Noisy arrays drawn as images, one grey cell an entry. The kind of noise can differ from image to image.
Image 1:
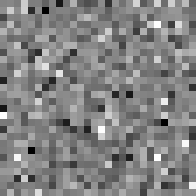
heavy tails
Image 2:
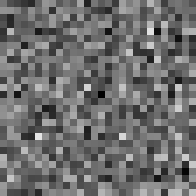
low rank plus noise
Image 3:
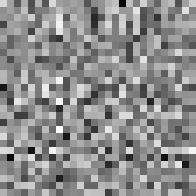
low rank plus noise
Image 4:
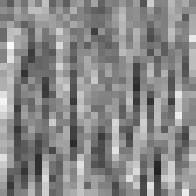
streaked along the columns
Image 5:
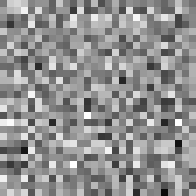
low rank plus noise
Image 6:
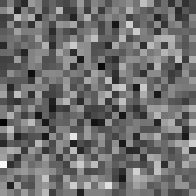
independent entries
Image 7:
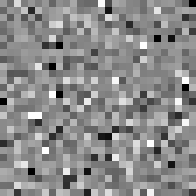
heavy tails
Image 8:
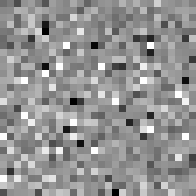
heavy tails
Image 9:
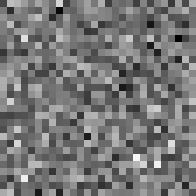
independent entries
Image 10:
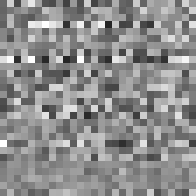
rows of uneven size
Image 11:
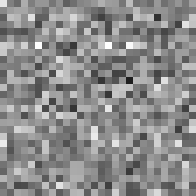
low rank plus noise
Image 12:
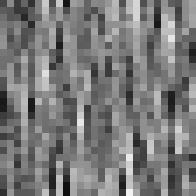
streaked along the columns
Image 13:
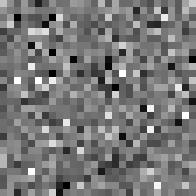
heavy tails
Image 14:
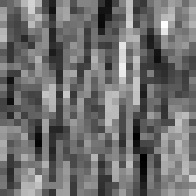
streaked along the columns
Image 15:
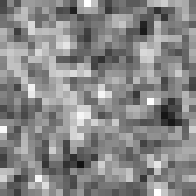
blotchy
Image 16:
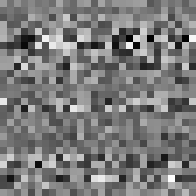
rows of uneven size
